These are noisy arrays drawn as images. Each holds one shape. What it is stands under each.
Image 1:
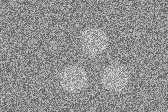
light three dots
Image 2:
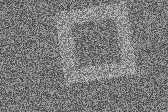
light square frame
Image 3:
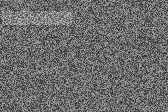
light bar, top left
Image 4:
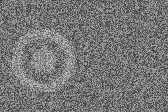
light bullseye
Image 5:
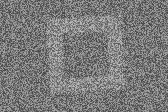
light square frame
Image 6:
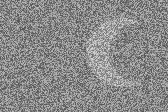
light crescent
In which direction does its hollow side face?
right
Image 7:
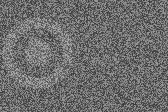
light bullseye
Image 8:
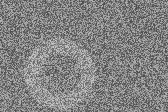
light ring
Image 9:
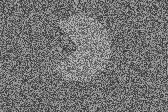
light disc with a wedge cut out
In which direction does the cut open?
left
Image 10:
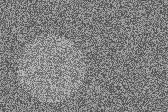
light disc
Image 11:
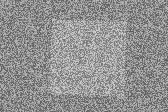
light square
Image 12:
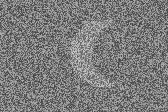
light crescent
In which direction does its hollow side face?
right
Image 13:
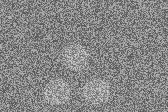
light three dots
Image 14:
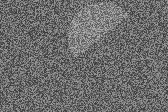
light half disc
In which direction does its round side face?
up and left
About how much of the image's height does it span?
half
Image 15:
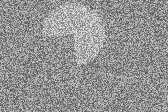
light disc with a wedge cut out
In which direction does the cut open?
down and left
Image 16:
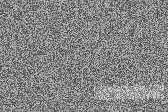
light bar, bottom right
